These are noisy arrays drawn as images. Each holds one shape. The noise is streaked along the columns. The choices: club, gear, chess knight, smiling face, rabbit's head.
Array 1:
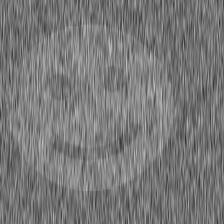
smiling face
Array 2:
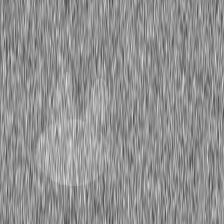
rabbit's head
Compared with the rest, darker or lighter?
lighter
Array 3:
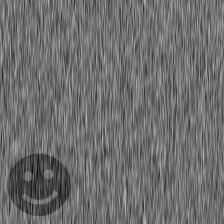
smiling face
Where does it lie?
bottom left
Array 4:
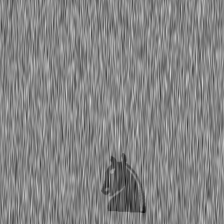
chess knight
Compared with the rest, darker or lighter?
darker
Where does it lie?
bottom middle
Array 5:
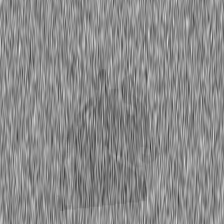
chess knight
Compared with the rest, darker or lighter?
darker
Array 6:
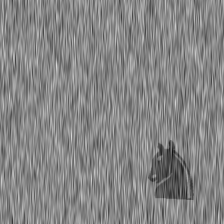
chess knight
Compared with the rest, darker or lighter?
darker
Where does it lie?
bottom right
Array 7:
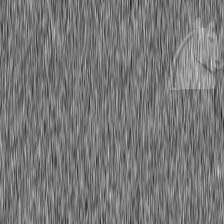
chess knight
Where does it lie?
top right
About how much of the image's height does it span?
a third
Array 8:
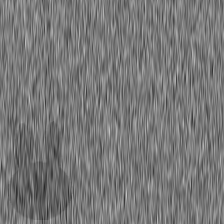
rabbit's head
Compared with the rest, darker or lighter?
darker
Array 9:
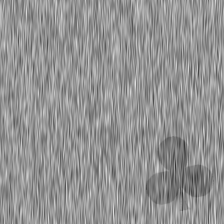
club
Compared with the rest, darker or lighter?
darker
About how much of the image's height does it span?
a third
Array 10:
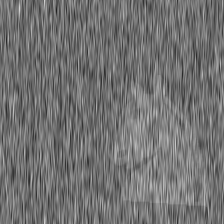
chess knight
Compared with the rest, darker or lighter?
lighter
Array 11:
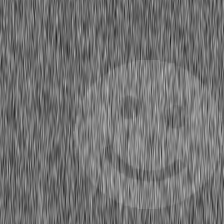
smiling face
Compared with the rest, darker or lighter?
lighter
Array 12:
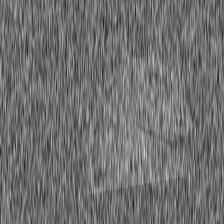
chess knight
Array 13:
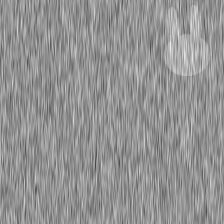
rabbit's head
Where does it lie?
top right
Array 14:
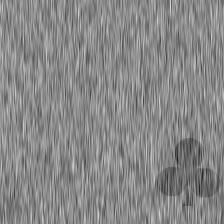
club
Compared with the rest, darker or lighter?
darker
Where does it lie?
bottom right
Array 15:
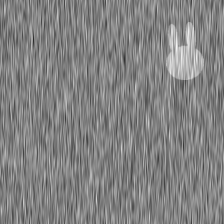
rabbit's head
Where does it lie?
top right
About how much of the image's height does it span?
a quarter
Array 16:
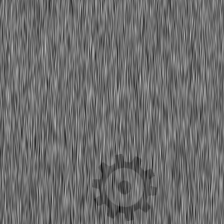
gear
